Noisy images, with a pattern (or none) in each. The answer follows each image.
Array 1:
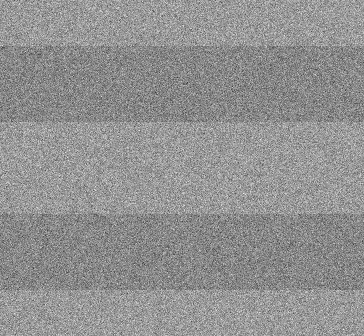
horizontal stripes
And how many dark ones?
2
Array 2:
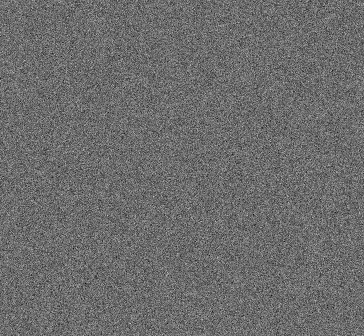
only noise
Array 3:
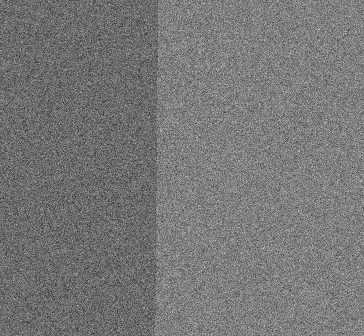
a sharp edge
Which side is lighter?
right
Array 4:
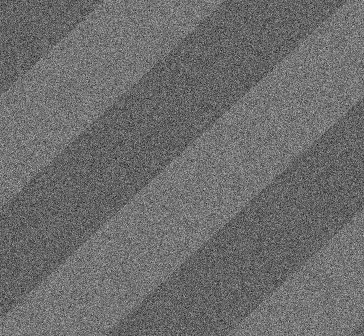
diagonal stripes
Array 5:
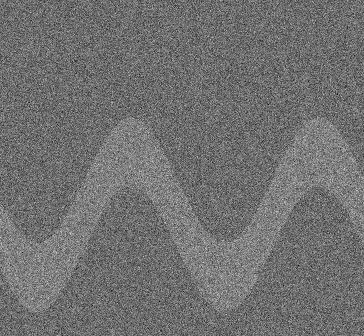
a wavy band
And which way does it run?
left to right
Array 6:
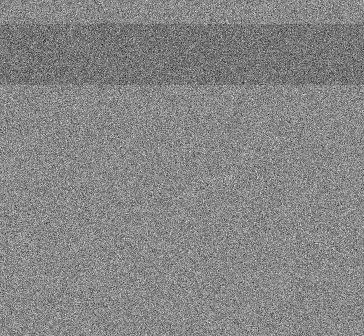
one horizontal stripe
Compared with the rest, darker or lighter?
darker
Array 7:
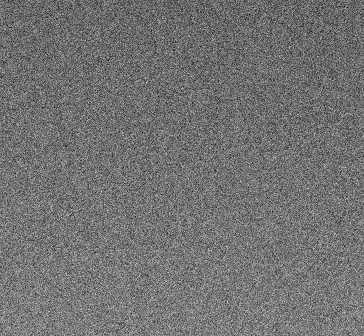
a smooth slope
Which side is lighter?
bottom
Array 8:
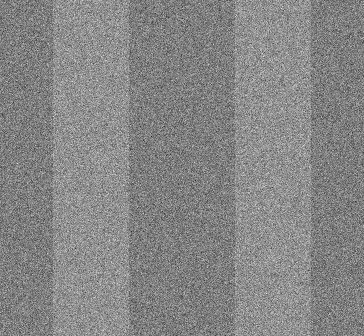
vertical stripes
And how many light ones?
2
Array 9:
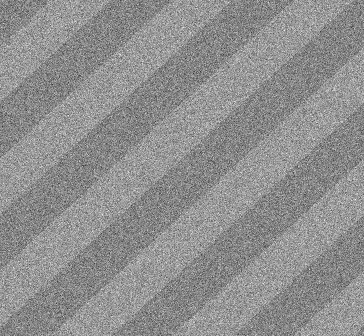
diagonal stripes
